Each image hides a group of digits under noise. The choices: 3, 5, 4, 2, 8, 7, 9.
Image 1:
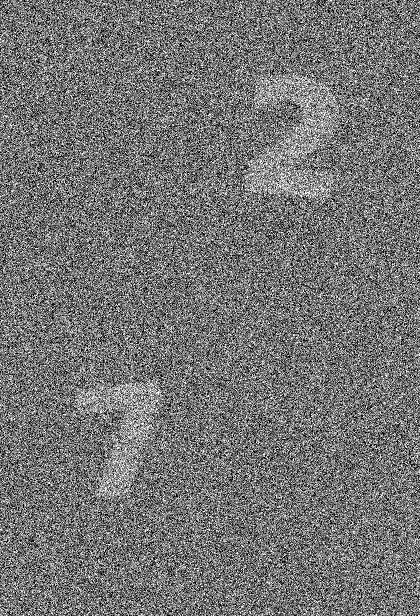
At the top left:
nothing
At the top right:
2
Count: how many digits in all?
2
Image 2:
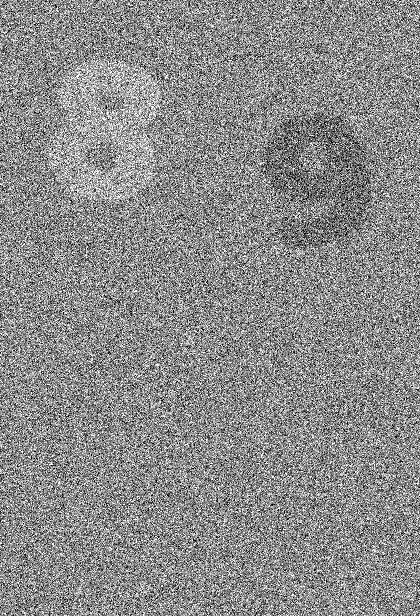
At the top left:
8
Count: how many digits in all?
2
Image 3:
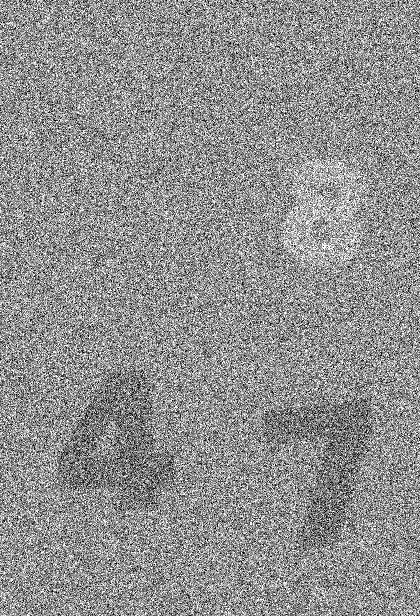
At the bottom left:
4
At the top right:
8
